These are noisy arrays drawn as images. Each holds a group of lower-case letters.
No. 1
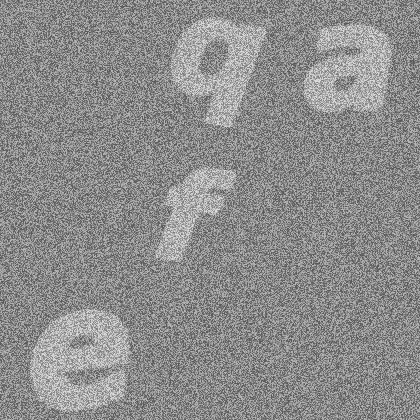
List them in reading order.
top middle: q; top right: a; centre: f; bottom left: e
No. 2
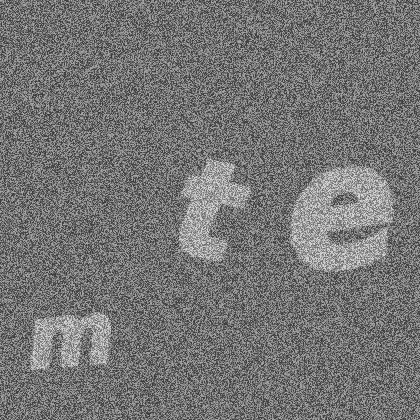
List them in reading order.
centre: t; middle right: e; bottom left: m
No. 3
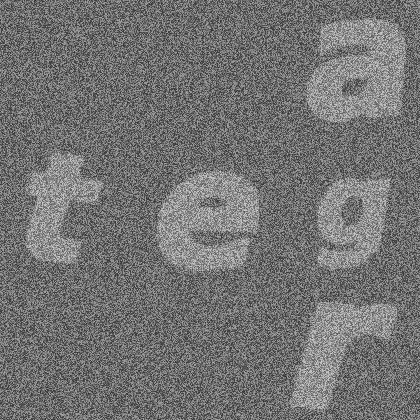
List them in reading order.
top right: a; middle left: t; centre: e; middle right: g; bottom right: r
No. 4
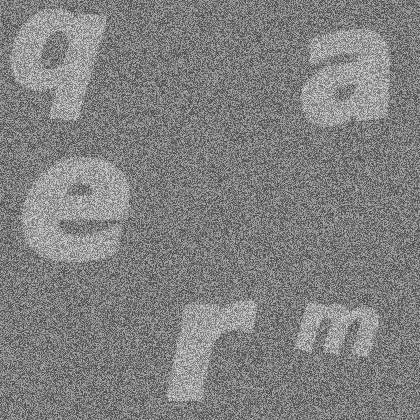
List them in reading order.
top left: q; top right: a; middle left: e; bottom middle: r; bottom right: m
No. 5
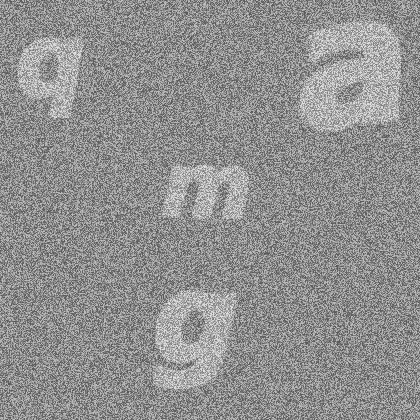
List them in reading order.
top left: q; top right: a; centre: m; bottom middle: g
